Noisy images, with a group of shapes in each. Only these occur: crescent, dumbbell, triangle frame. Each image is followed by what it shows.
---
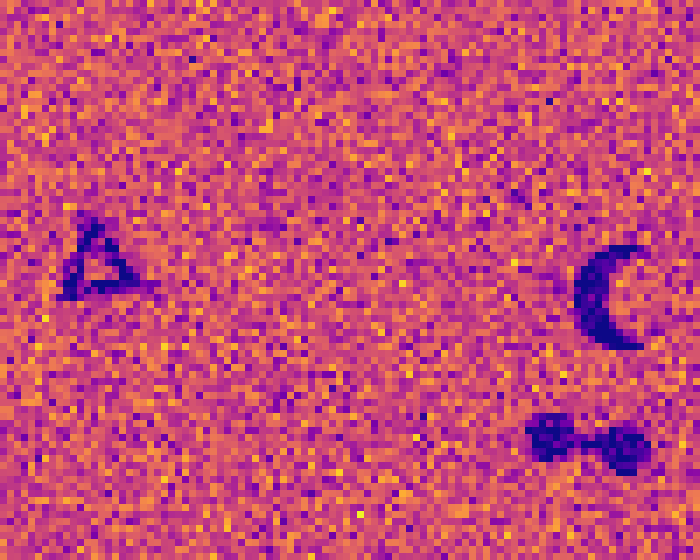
middle left: triangle frame; middle right: crescent; bottom right: dumbbell
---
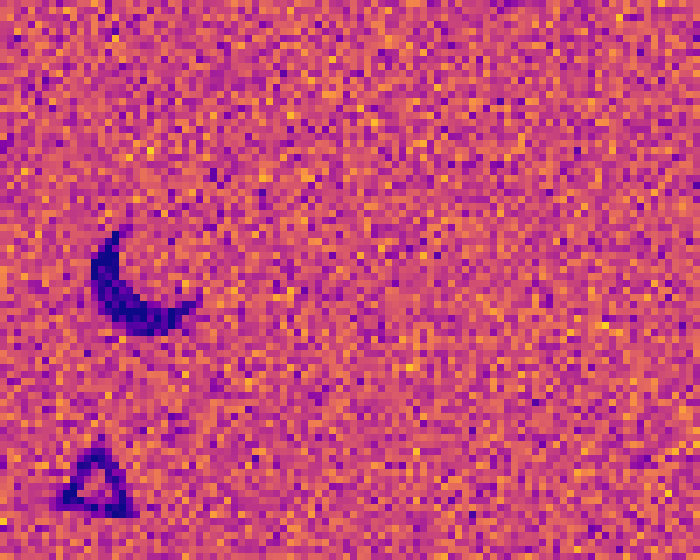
middle left: crescent; bottom left: triangle frame
